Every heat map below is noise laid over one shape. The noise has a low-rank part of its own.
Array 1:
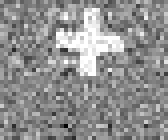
cross
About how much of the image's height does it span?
half
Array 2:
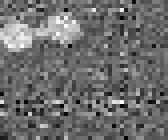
dumbbell
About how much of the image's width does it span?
half
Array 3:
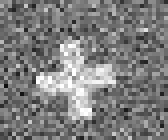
cross
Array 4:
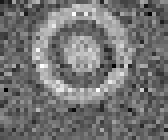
bullseye
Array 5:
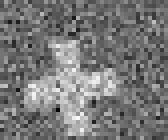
cross
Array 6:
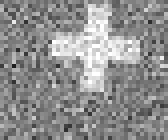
cross
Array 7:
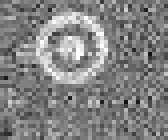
bullseye
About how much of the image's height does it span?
half
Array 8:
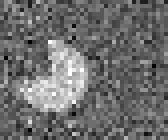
disc with a wedge cut out
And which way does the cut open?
up and left
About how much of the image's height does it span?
half
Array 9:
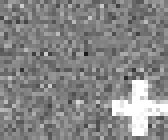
cross
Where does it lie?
bottom right
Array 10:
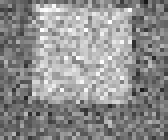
square
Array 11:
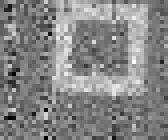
square frame
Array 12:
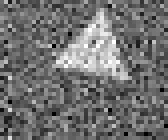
triangle
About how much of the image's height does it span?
half
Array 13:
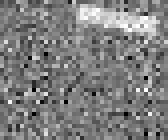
bar
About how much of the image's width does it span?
half
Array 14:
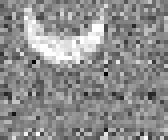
crescent
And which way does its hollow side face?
up
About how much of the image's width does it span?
half
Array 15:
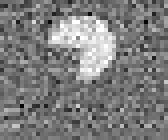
disc with a wedge cut out
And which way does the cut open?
down and left
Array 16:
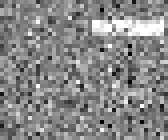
bar
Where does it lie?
top right
